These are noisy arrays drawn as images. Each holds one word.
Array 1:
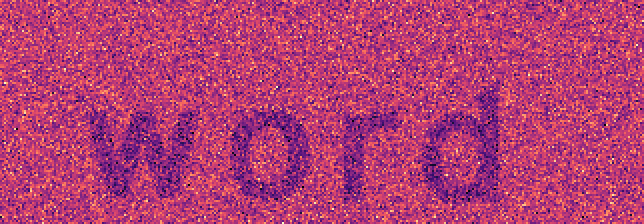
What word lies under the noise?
word
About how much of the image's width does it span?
two thirds
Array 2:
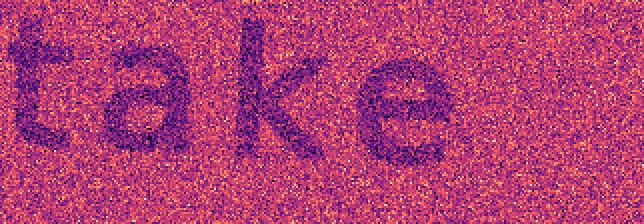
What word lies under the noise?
take
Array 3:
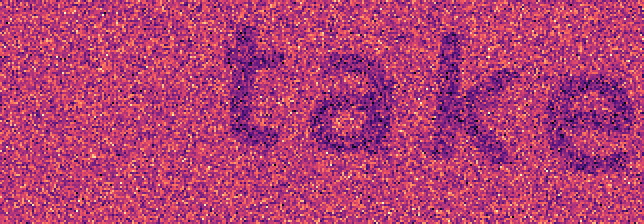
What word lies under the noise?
take
